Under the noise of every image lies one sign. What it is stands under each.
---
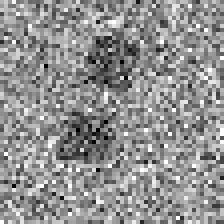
colon
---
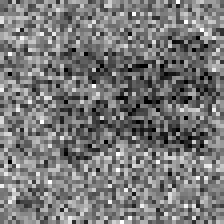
not-equal sign
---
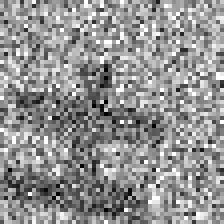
plus-minus sign
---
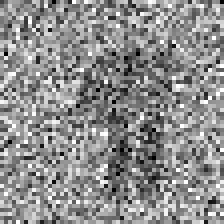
pilcrow
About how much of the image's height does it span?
two thirds
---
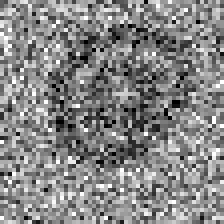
at sign
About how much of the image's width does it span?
two thirds
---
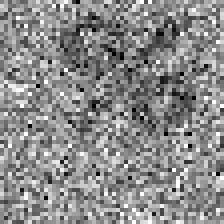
percent sign
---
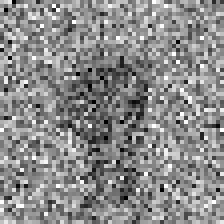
pilcrow
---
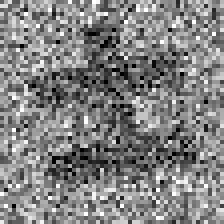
plus-minus sign
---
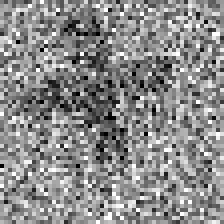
plus sign
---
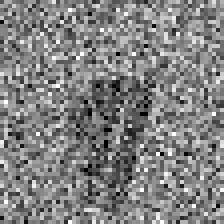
pilcrow
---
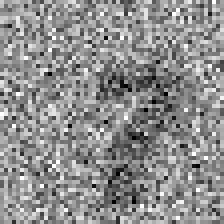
question mark
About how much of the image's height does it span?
two thirds
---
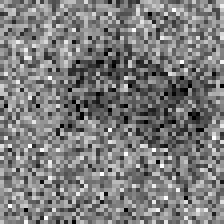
approximately sign
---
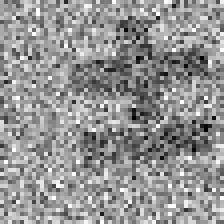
plus-minus sign
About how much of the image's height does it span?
two thirds
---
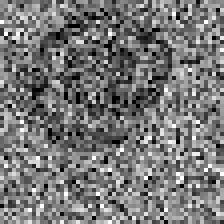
at sign
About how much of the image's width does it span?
two thirds
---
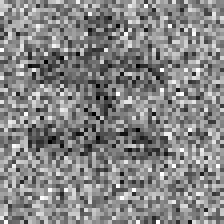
plus-minus sign
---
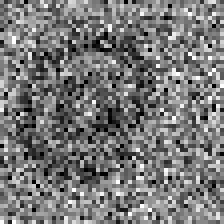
at sign
